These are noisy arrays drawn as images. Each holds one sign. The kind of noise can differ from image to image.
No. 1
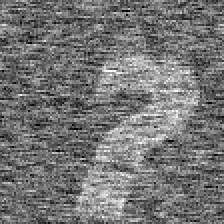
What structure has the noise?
streaked along the rows
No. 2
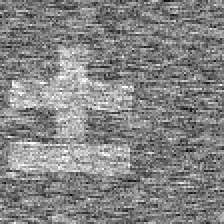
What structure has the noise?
streaked along the rows
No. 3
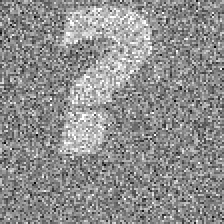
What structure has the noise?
independent entries
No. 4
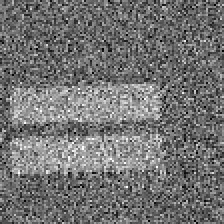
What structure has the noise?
low rank plus noise
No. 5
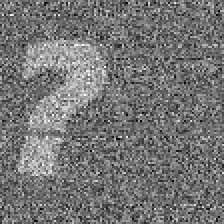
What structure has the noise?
rows of uneven size
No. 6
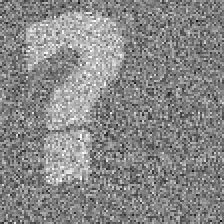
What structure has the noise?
low rank plus noise
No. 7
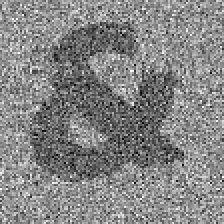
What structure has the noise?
low rank plus noise
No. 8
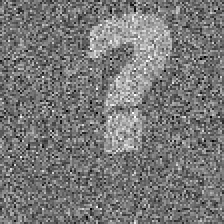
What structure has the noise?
low rank plus noise
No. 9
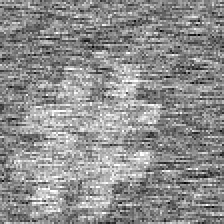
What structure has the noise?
streaked along the rows
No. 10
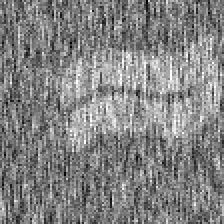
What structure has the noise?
streaked along the columns
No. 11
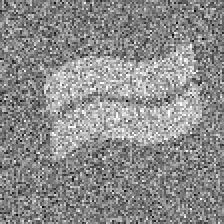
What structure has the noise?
independent entries
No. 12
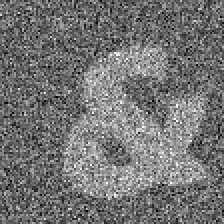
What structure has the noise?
independent entries
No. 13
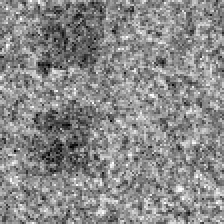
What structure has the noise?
blotchy
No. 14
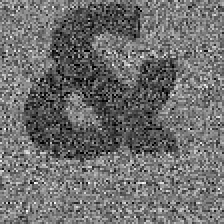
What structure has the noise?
rows of uneven size
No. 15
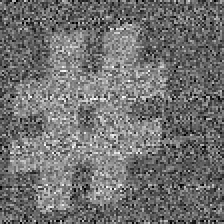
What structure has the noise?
rows of uneven size
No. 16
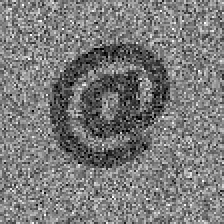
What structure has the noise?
low rank plus noise
